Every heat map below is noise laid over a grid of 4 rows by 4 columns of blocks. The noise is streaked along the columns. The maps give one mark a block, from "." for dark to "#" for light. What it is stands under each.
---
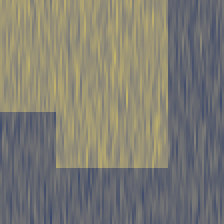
# # # .
# # # .
. # # .
. . . .
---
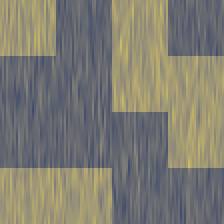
# . # .
. . # #
. . . #
# # . .
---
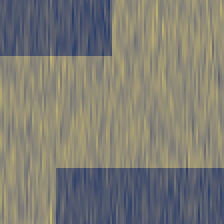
. . # #
# # # #
# # # #
# . . .
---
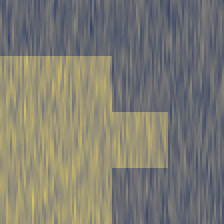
. . . .
# # . .
# # # .
# # . .
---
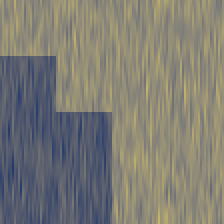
# # # #
. # # #
. . # #
. . # #
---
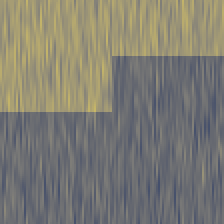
# # # #
# # . .
. . . .
. . . .
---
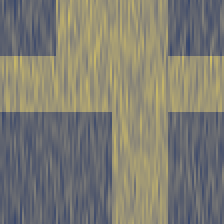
. # # .
# # # #
. . # .
. . # .
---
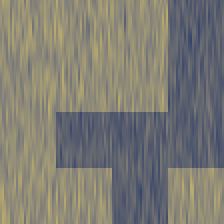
# # # .
# # # .
# . . .
# # . #
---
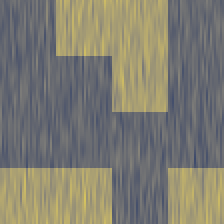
. # # .
. . # .
. . . .
# # . #
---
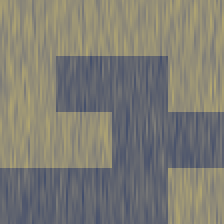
# # # #
# . . #
# # . .
. . . #
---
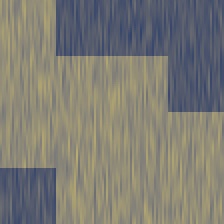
# . . .
# # # .
# # # #
. # # #
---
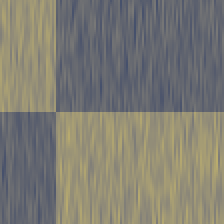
# . . .
# . . .
. # # #
. # # #
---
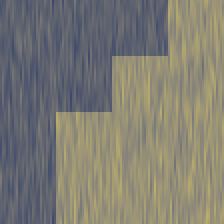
. . . #
. . # #
. # # #
. # # #
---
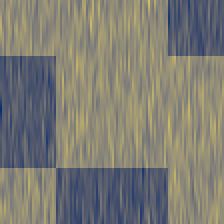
# # # .
. # # #
. # # #
# . . #
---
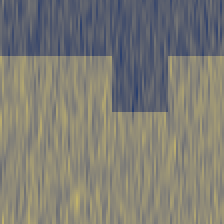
. . . .
# # . #
# # # #
# # # #
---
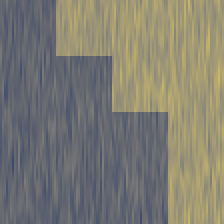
. # # #
. . # #
. . . #
. . . #
